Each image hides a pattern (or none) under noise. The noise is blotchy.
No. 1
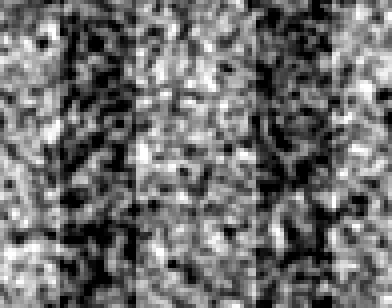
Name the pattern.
vertical stripes
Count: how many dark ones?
2
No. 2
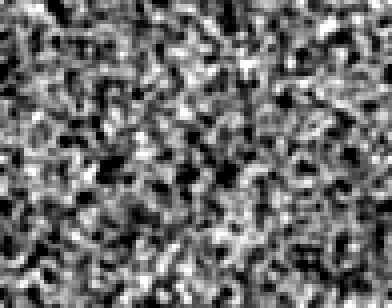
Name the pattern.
only noise
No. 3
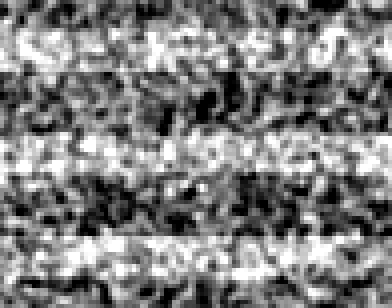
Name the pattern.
horizontal stripes
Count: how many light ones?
3
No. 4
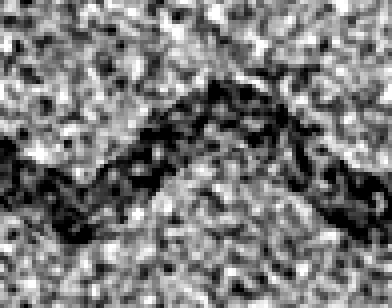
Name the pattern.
a wavy band
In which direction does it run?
left to right
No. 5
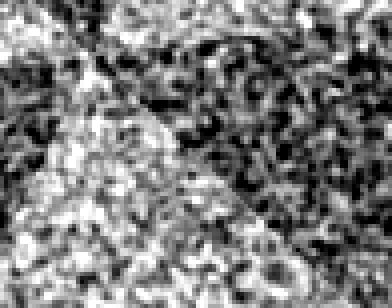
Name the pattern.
spokes from one point
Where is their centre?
top left
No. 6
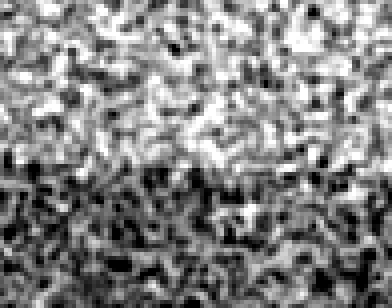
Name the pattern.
a sharp edge
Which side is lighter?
top
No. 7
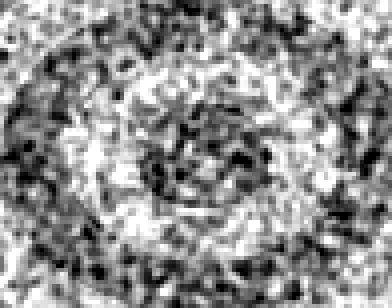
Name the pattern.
rings round one point
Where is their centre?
centre
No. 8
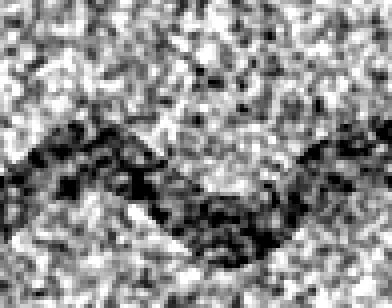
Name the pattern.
a wavy band
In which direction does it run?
left to right
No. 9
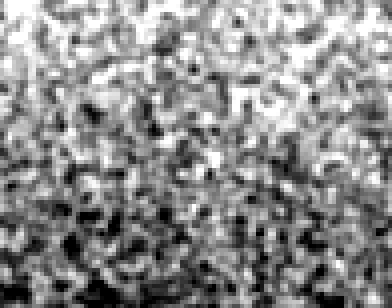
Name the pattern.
a smooth slope
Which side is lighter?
top
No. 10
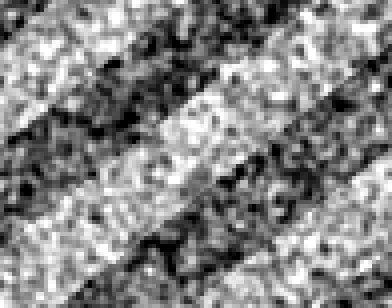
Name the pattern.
diagonal stripes
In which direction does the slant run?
bottom left to top right
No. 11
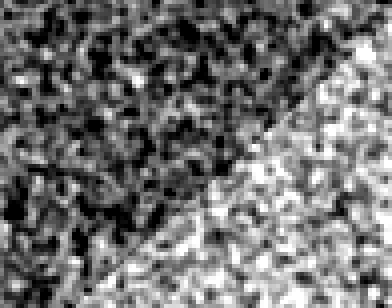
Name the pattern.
a sharp edge
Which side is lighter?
bottom right
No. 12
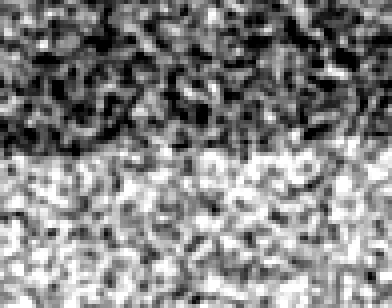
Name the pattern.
a sharp edge
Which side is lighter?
bottom
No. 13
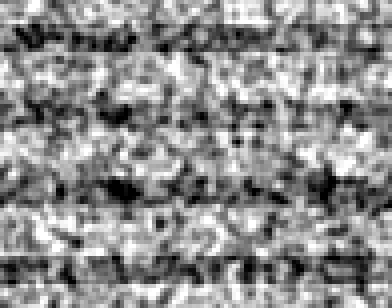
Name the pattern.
horizontal stripes
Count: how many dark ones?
4
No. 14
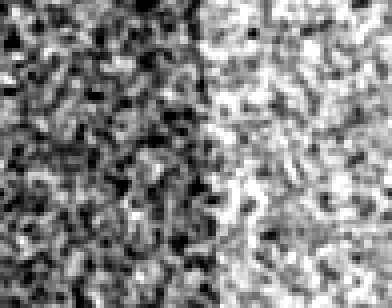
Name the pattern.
a sharp edge
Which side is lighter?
right
